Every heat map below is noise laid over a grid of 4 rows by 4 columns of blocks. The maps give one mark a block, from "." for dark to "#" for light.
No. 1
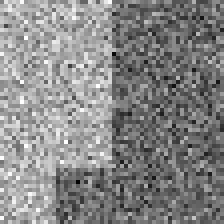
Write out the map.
##..
##..
##..
#...
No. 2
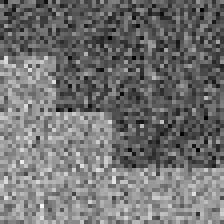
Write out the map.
....
#...
##..
####
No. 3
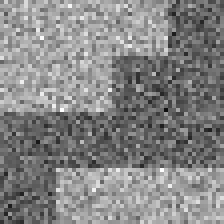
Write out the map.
###.
##..
....
.###
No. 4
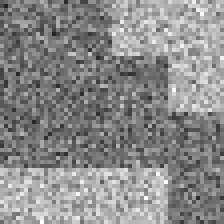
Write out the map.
..##
...#
....
###.
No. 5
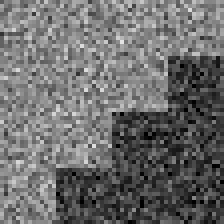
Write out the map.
####
###.
##..
#...
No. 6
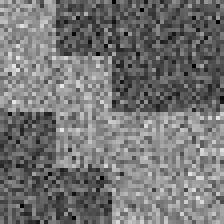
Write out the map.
#...
##..
.###
..##
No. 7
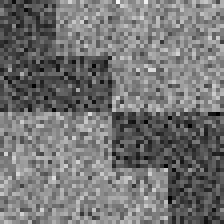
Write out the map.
.###
..##
##..
###.
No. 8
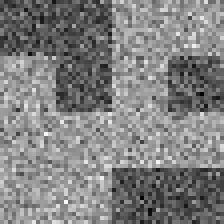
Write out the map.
..##
#.#.
####
##..
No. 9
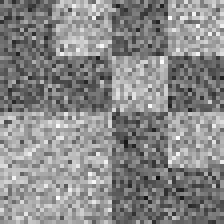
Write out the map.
.#.#
..#.
##.#
##..
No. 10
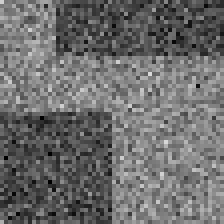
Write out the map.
#...
####
..##
..##
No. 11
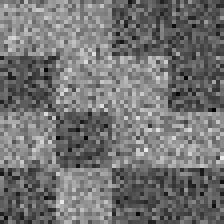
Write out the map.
##..
.##.
#.##
.#..
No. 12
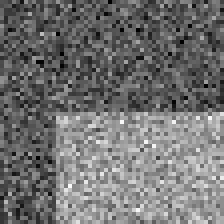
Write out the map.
....
....
.###
.###
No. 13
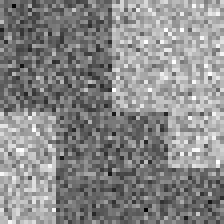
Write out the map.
..##
..##
#..#
#...
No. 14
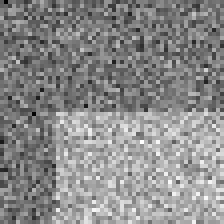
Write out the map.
....
....
.###
.###
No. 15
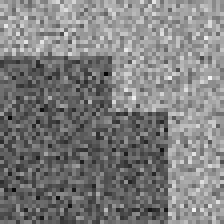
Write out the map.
####
..##
...#
...#
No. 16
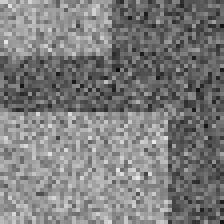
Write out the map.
##..
....
###.
###.
